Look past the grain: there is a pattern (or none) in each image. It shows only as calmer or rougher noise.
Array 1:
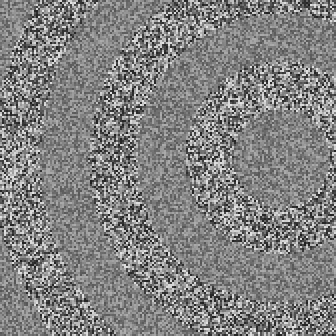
rings round one point
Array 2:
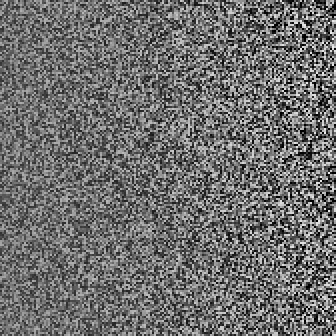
a smooth slope
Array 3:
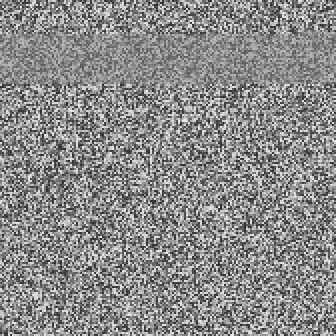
one horizontal stripe
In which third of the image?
top
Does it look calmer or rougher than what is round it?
calmer
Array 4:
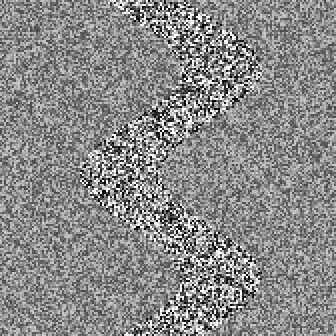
a wavy band
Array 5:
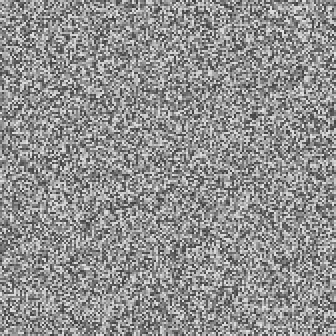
only noise
